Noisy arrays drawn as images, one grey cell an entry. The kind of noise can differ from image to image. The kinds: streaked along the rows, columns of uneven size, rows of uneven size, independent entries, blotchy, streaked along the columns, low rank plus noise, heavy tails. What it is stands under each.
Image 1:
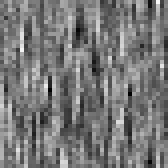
streaked along the columns
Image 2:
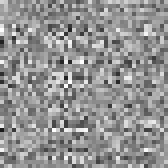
low rank plus noise
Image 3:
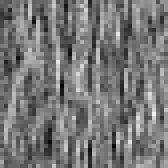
streaked along the columns
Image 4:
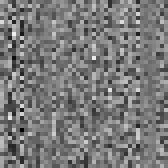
columns of uneven size
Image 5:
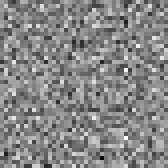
low rank plus noise
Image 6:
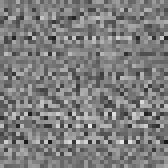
rows of uneven size
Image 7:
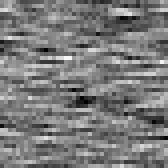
streaked along the rows
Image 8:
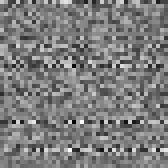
rows of uneven size
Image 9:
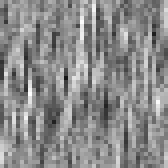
streaked along the columns
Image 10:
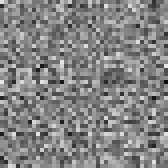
low rank plus noise
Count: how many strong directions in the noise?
two
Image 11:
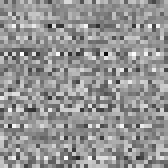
rows of uneven size
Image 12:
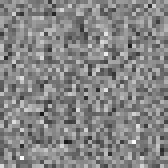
low rank plus noise
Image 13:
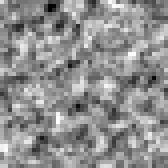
blotchy
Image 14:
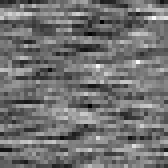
streaked along the rows
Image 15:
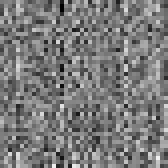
low rank plus noise
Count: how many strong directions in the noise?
two
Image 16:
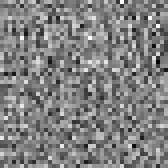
low rank plus noise
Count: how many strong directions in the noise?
five to eight
